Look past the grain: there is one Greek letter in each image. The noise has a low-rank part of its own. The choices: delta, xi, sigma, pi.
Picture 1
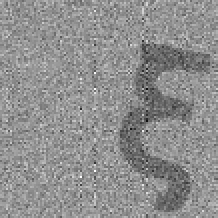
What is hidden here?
dark xi
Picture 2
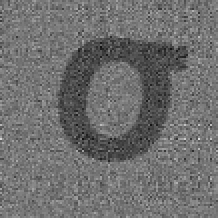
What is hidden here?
dark sigma
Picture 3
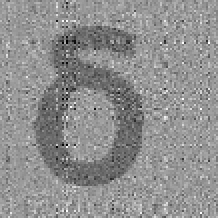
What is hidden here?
dark delta
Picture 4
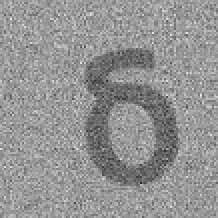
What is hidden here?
dark delta
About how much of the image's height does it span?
two thirds
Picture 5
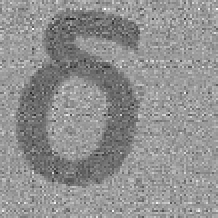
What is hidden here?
dark delta
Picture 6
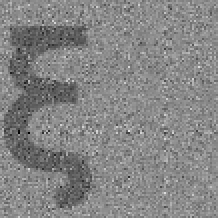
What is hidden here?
dark xi
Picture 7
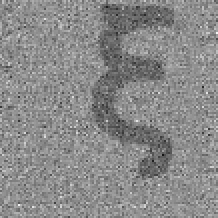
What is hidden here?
dark xi
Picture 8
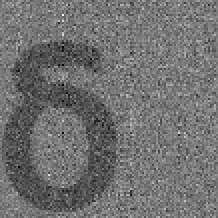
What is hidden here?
dark delta
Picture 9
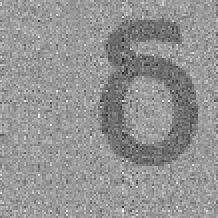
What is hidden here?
dark delta
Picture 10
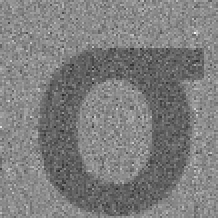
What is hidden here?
dark sigma
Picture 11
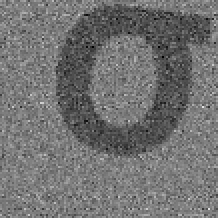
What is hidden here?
dark sigma
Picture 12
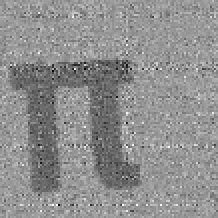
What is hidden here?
dark pi
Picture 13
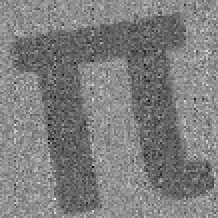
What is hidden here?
dark pi
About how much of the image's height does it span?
nearly all
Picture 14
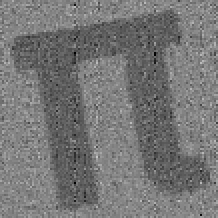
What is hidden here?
dark pi
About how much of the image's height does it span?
nearly all
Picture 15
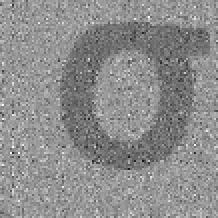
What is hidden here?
dark sigma
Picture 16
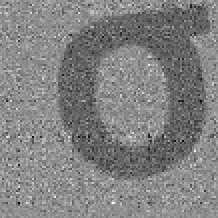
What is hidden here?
dark sigma
